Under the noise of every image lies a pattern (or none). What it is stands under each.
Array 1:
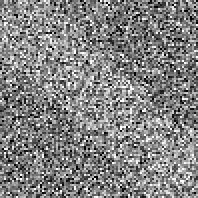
a diagonal band
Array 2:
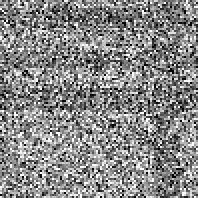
bands of rows crossing bands of columns
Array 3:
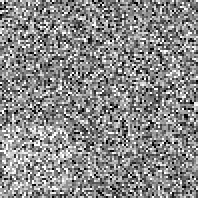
one block
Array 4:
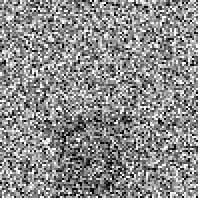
one block
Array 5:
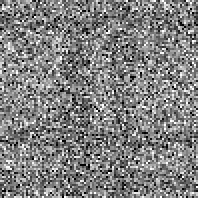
bands of rows crossing bands of columns
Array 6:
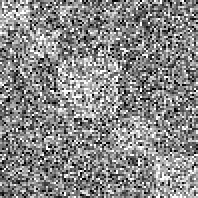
blocks along the diagonal
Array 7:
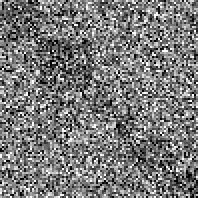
blocks along the diagonal
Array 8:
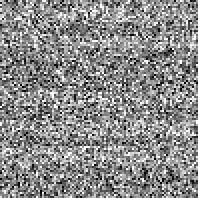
bands of rows
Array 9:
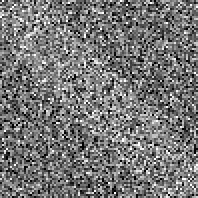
a diagonal band
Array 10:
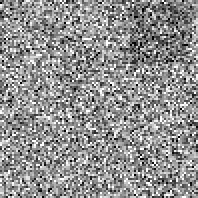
one block
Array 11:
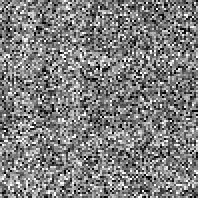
bands of rows crossing bands of columns
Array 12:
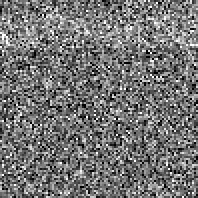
one band of rows
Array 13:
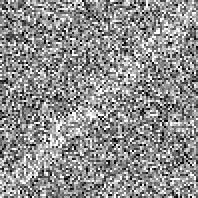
a diagonal band
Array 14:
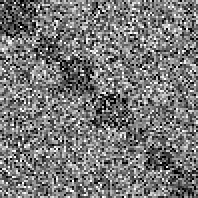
blocks along the diagonal
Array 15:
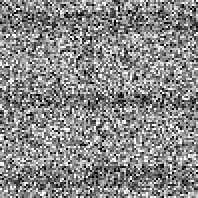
bands of rows
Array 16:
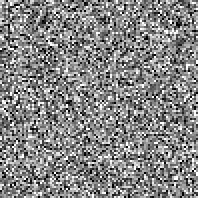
only noise
